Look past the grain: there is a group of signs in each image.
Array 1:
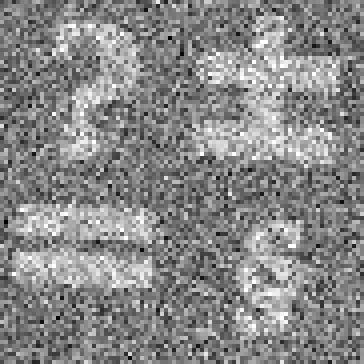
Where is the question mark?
top left
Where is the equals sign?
bottom left
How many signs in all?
4
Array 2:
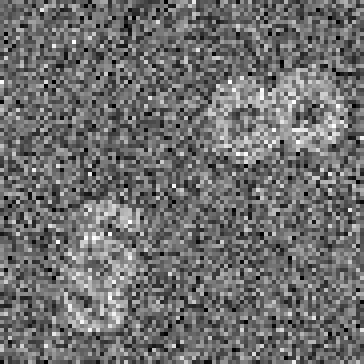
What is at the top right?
infinity sign
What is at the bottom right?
nothing
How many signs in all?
2
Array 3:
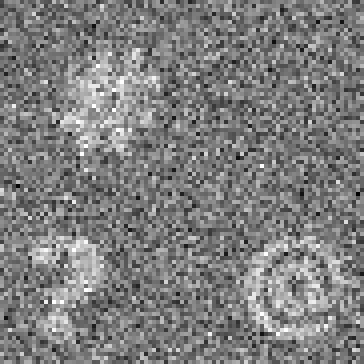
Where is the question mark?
bottom left
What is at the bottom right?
at sign
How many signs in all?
3
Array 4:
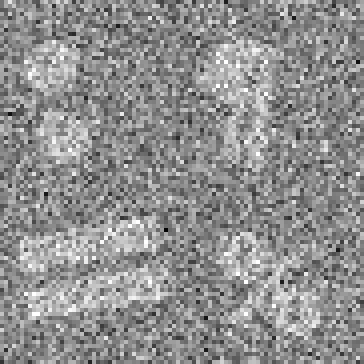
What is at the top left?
colon
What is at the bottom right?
percent sign
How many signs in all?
4
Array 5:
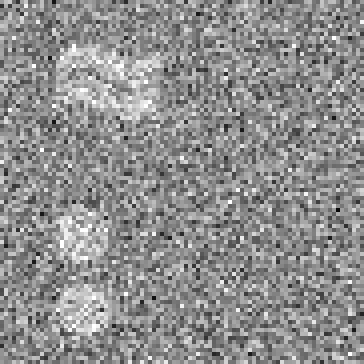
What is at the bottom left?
colon
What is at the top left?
approximately sign
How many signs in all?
2
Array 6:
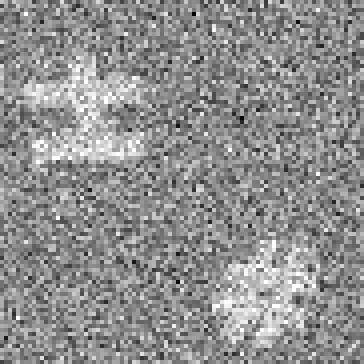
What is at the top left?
plus-minus sign
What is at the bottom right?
hash sign
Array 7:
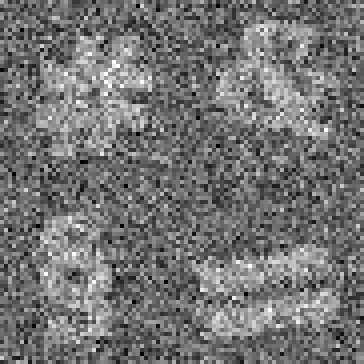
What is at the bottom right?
equals sign
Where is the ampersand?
top right
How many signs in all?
4
